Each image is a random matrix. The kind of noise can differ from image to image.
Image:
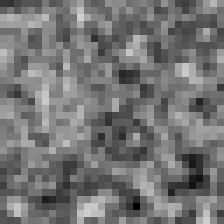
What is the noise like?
blotchy
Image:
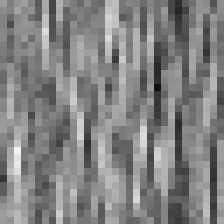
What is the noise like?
streaked along the columns
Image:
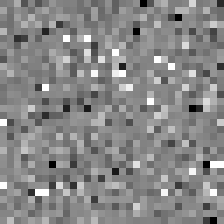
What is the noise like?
heavy tails
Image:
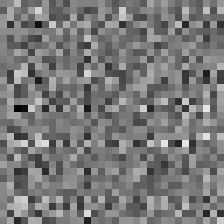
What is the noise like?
low rank plus noise
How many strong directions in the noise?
two
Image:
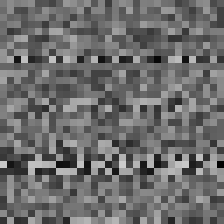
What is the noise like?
rows of uneven size
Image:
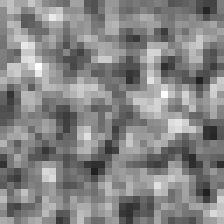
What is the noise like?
blotchy
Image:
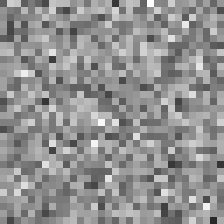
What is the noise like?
independent entries
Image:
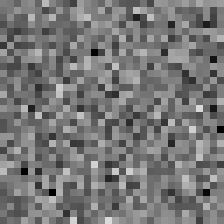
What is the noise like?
independent entries
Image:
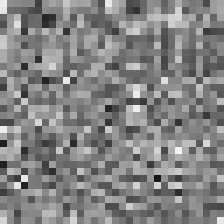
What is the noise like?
low rank plus noise
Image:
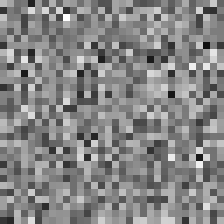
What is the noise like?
low rank plus noise
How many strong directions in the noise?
three or four
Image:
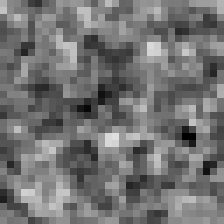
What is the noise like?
blotchy
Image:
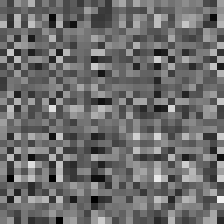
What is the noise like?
low rank plus noise
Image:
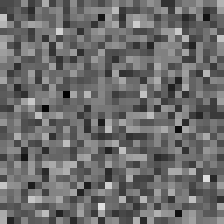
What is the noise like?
independent entries
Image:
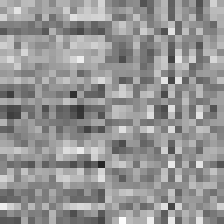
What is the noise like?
low rank plus noise
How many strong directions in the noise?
one
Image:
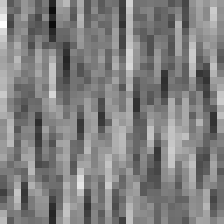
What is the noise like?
streaked along the columns
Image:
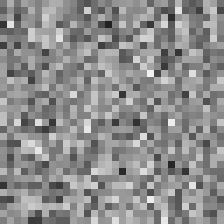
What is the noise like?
low rank plus noise
